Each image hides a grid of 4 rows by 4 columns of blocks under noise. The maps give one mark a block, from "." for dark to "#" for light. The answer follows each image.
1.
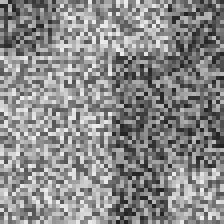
. # # .
# # . .
# # . .
# # . #
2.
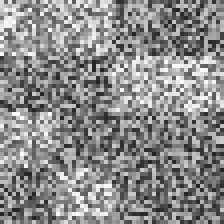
# # . .
. . # #
# . . .
. # . .
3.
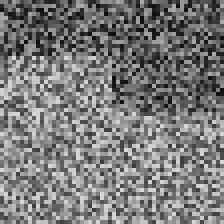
. . . .
# # . .
# # # #
# # # #
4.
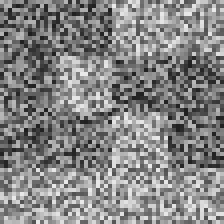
. . # #
. # . .
. . # .
# # # #
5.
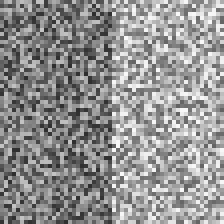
. . # #
. . # #
. . # #
. . # #
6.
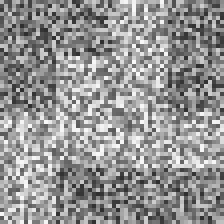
. . # .
. # # .
# # # #
# . . .
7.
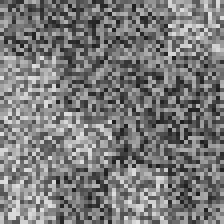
. . . #
# . . .
# # . .
# . # .
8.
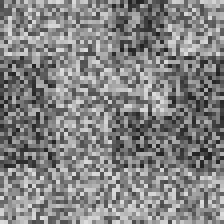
# # . #
. # # .
. # . .
# # # #
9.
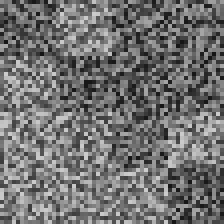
. # . .
# . . .
# # . #
# # # .
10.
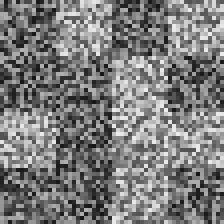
. # . #
. . # .
# . # #
. . # .
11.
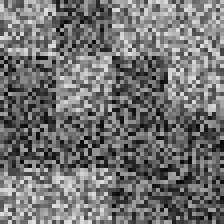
# . # #
. # . #
. . . .
# # . .
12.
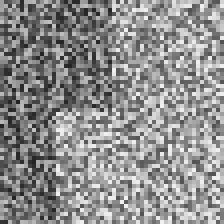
. . # #
. . # #
. # # #
. # # #
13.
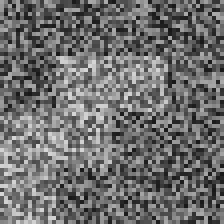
. . . .
. # # .
# # . .
# . . .
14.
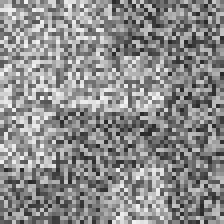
# # . .
# # # .
# . . .
. . # .
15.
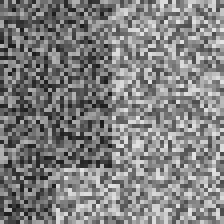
. . # #
. . # #
. . # #
. # # #
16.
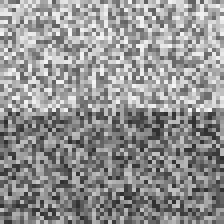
# # # #
# # # #
. . . .
. . . .
